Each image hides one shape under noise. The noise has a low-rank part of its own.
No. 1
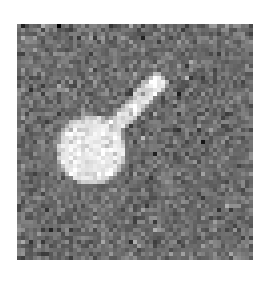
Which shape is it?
lollipop
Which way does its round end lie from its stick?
down and left
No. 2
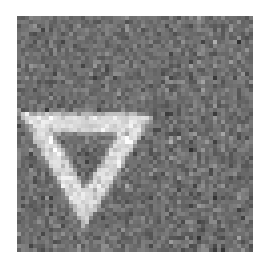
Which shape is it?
triangle frame
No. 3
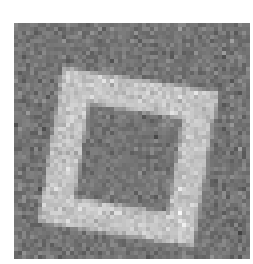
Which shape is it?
square frame
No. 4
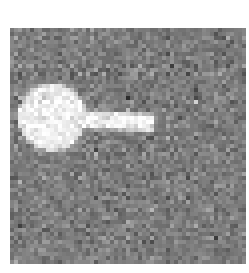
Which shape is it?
lollipop
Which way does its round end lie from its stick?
left
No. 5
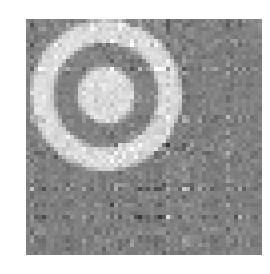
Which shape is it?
bullseye
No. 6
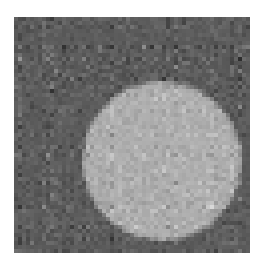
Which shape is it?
disc
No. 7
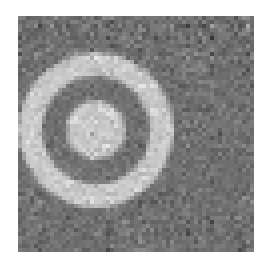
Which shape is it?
bullseye
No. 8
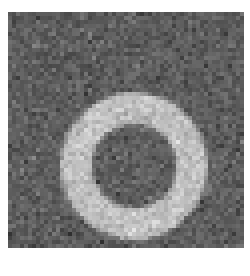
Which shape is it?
ring
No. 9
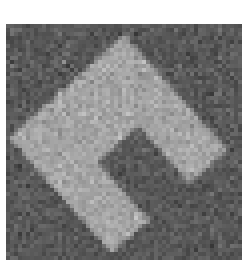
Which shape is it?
square with a notch
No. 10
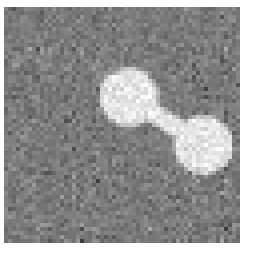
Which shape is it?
dumbbell
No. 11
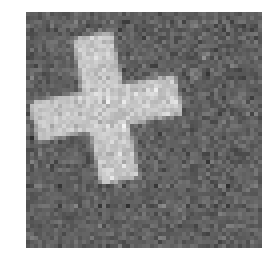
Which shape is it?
cross
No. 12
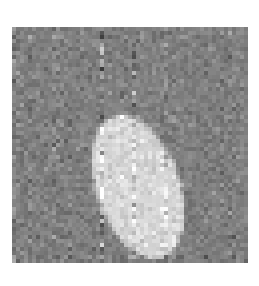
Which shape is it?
ellipse
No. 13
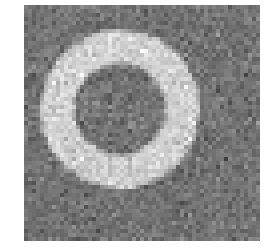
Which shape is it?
ring
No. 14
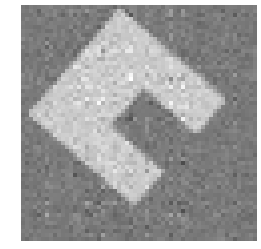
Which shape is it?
square with a notch
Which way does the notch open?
down and right
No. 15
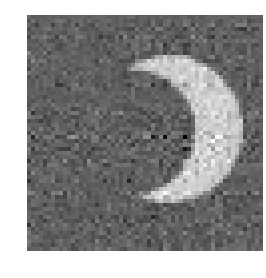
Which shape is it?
crescent
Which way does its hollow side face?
left
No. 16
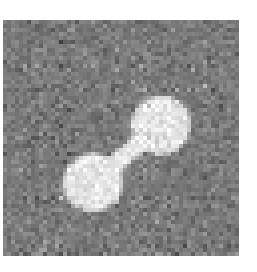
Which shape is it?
dumbbell
